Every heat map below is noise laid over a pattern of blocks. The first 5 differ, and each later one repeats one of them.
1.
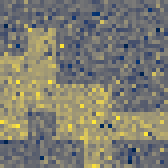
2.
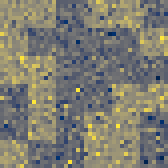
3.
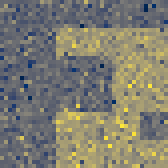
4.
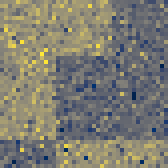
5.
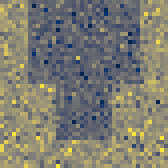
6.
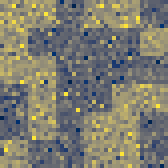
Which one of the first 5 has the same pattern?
2
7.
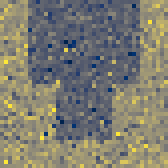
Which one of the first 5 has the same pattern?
5
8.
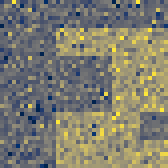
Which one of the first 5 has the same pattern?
3
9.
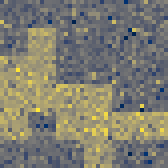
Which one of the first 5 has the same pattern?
1
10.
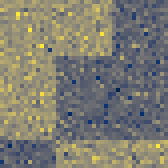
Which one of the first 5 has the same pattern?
4
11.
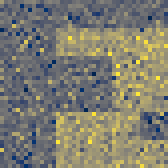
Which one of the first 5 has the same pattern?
3
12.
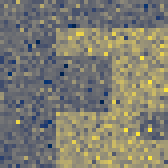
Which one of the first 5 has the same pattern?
3
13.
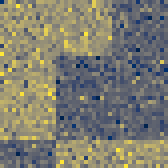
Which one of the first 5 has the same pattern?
4
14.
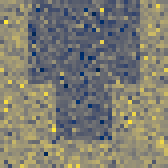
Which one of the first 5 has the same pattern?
5
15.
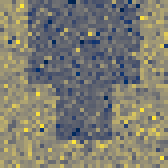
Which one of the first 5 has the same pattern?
5
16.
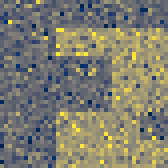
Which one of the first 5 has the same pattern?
3
